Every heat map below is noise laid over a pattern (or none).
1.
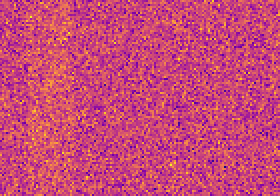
one band of columns
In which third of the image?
left
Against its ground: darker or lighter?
lighter
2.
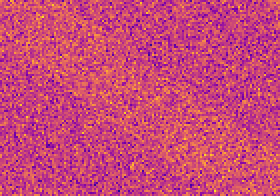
a diagonal band
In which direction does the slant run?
top left to bottom right
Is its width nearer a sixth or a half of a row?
a half
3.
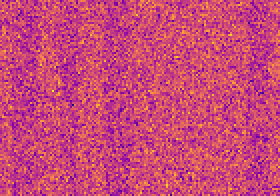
bands of columns
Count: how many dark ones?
4
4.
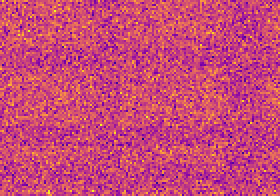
bands of rows crossing bands of columns
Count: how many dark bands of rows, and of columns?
3 and 2
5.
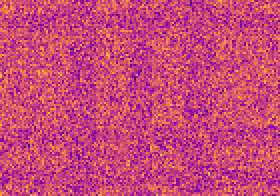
bands of rows crossing bands of columns
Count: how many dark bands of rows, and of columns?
3 and 3
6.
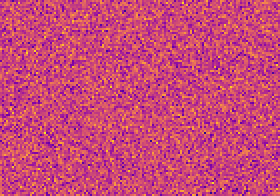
only noise
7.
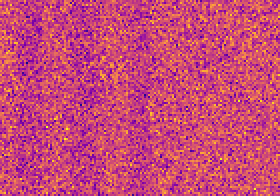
bands of columns
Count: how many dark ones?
3
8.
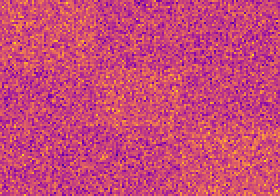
blocks along the diagonal
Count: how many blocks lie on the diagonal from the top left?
3
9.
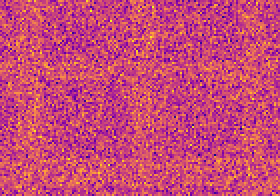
bands of rows crossing bands of columns
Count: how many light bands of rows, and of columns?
2 and 3
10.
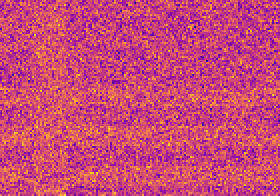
bands of rows crossing bands of columns
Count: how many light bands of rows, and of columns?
3 and 1
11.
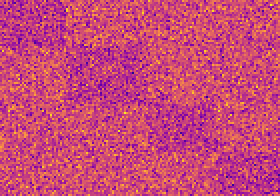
blocks along the diagonal
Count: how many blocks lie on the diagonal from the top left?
4
